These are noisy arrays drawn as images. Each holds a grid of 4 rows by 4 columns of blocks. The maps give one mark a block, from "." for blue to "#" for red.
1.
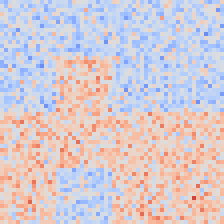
. . . .
. # . .
# # # #
# . # #
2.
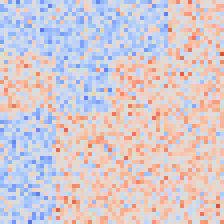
. . . #
# . # #
. # # #
. # # #
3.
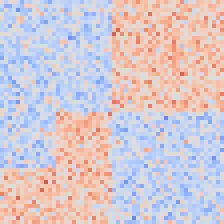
. . # #
. . # #
. # . .
# # . .
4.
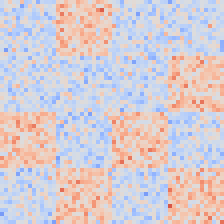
. # . .
. . . #
# . # .
. # . #
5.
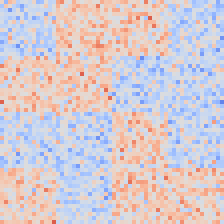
. # # .
# # . .
. . # .
# . # #
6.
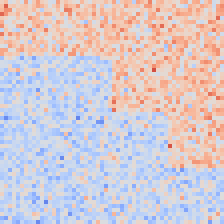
# # # #
. . # #
. . . #
. . . .
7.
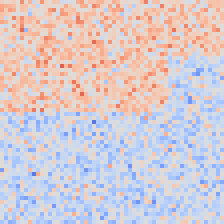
# # # #
# # # .
. . . .
. . . .
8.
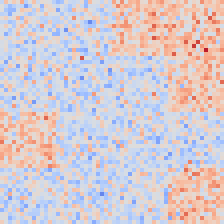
. . # #
. . . #
# . . .
. . . #
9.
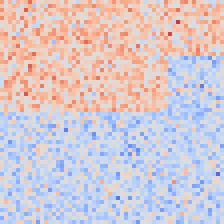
# # # #
# # # .
. . . .
. . . .
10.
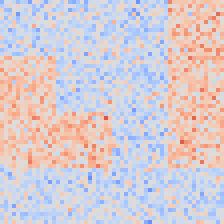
. . . #
# . . #
# # . #
. . . .
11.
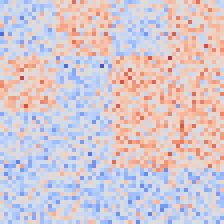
. # . #
# . # #
. . # #
. . . .
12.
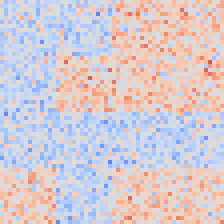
. . # #
. # # #
. . . .
# . # #
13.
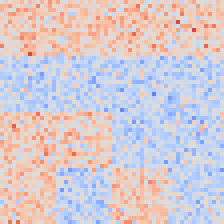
# # # #
. . . .
# # . .
# . # .
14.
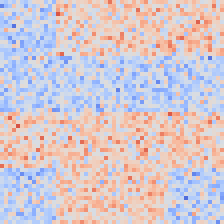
. # # #
. . . .
# # # #
. # # .
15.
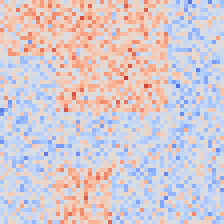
# # # .
. # # .
. . . .
. # . .
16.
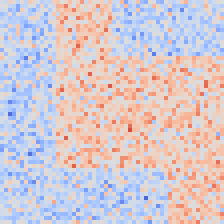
. # . .
. # # #
. # # #
. . . #
